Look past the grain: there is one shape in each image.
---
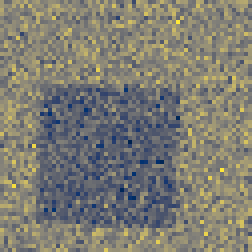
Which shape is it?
square
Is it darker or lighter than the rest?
darker
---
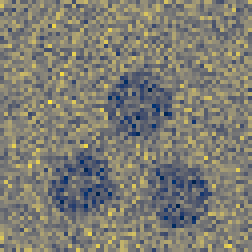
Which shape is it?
three dots
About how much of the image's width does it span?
two thirds
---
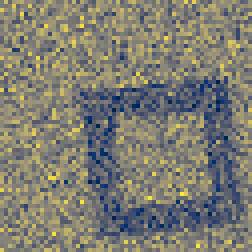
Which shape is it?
square frame
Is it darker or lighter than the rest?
darker
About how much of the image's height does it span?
two thirds
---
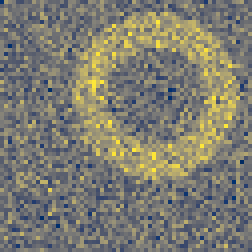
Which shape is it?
ring
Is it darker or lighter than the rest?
lighter
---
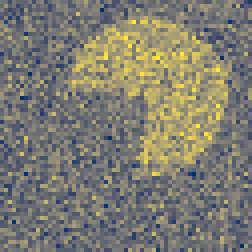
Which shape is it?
disc with a wedge cut out
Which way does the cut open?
down and left
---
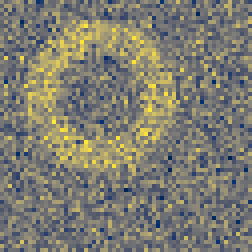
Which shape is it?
ring
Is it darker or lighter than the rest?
lighter
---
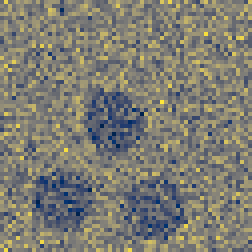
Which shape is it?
three dots
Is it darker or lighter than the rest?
darker
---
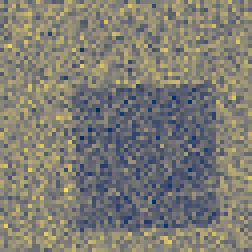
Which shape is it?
square
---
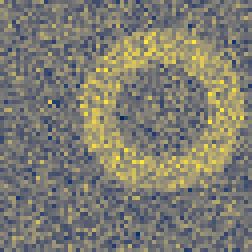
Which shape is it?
ring
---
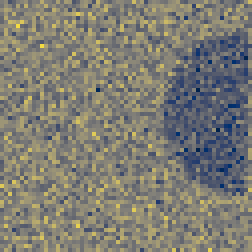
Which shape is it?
half disc
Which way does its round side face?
left
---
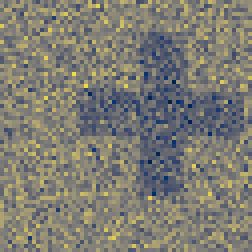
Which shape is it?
cross
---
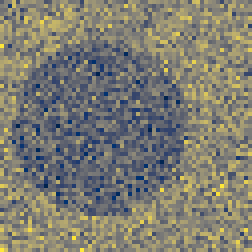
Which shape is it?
disc
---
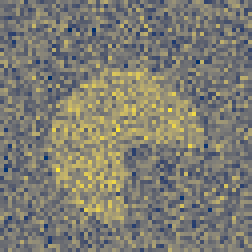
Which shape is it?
disc with a wedge cut out
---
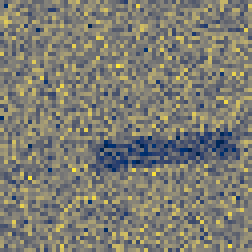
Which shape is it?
bar
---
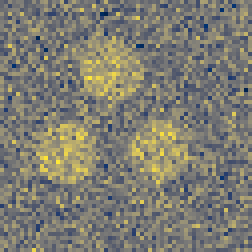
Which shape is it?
three dots
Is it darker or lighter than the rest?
lighter
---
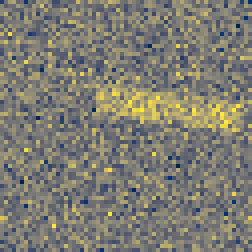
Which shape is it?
bar
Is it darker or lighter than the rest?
lighter
